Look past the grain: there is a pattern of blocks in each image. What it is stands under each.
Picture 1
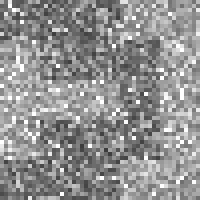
top and bottom mirror each other
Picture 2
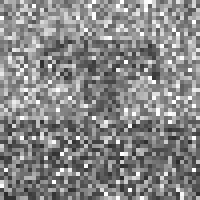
left and right mirror each other
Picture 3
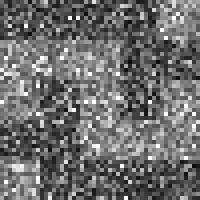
the same after a half turn
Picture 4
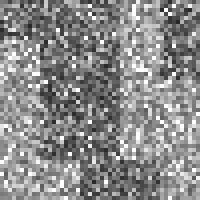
no symmetry
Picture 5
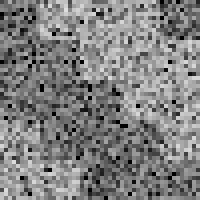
mirrored about the diagonal from the bottom left
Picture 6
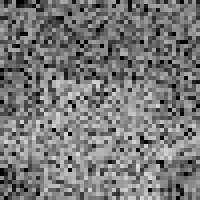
left and right mirror each other
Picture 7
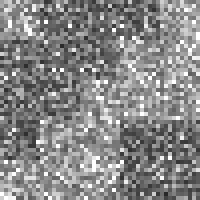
mirrored about the diagonal from the top left
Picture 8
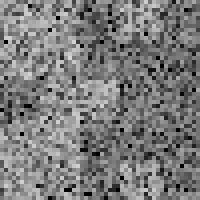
top and bottom mirror each other
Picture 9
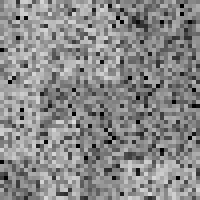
no symmetry
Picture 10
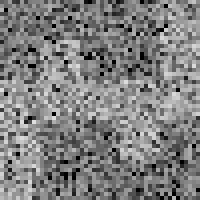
the same after a half turn
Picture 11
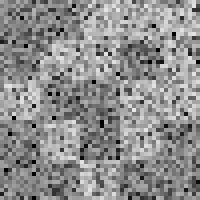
mirrored about the diagonal from the bottom left
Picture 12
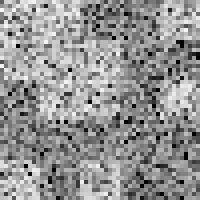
mirrored about the diagonal from the top left
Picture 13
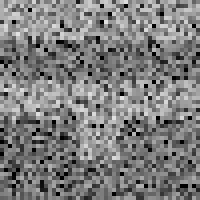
left and right mirror each other
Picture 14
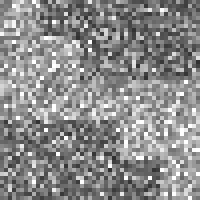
the same after a half turn
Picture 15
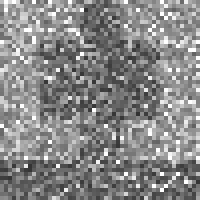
left and right mirror each other
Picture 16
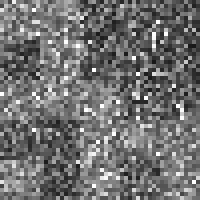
mirrored about the diagonal from the bottom left
